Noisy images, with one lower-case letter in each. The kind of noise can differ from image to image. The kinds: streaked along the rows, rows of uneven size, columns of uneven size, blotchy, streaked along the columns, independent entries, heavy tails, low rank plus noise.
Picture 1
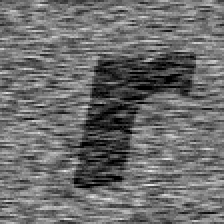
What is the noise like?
streaked along the rows
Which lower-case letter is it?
r
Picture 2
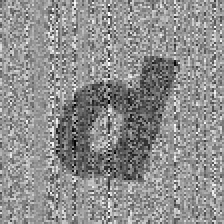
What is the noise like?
columns of uneven size
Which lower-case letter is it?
d
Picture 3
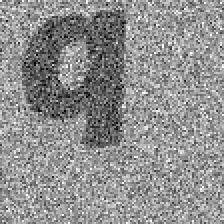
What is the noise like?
independent entries
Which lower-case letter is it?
q
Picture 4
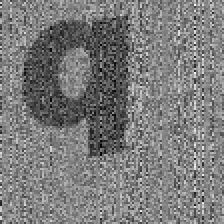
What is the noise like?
columns of uneven size
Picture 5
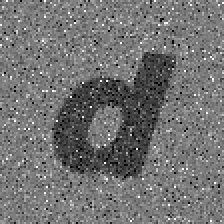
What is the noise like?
heavy tails
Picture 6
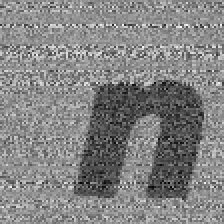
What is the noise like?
rows of uneven size
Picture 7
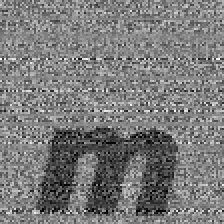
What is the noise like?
rows of uneven size
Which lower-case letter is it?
m
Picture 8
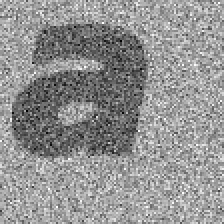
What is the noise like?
independent entries
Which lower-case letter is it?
a
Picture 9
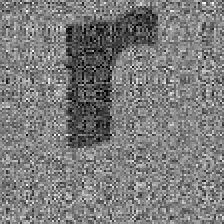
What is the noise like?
low rank plus noise
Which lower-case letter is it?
r
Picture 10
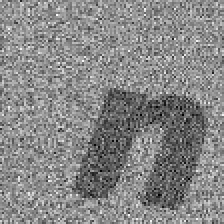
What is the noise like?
low rank plus noise
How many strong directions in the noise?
five to eight
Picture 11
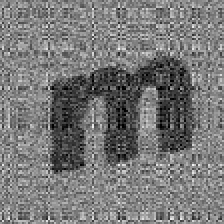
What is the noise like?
low rank plus noise
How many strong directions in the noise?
one
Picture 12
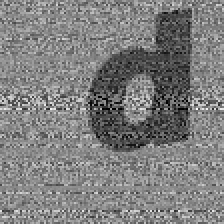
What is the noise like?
rows of uneven size
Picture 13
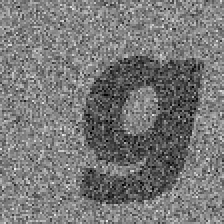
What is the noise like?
independent entries
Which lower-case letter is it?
g
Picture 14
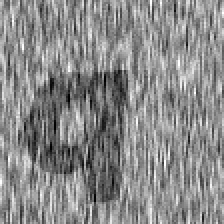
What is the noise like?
streaked along the columns
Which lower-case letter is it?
q
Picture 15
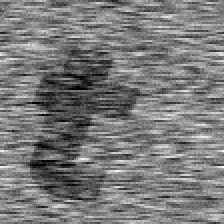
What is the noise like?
streaked along the rows
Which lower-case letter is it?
t
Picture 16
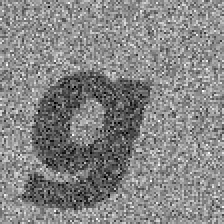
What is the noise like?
independent entries
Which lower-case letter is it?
g
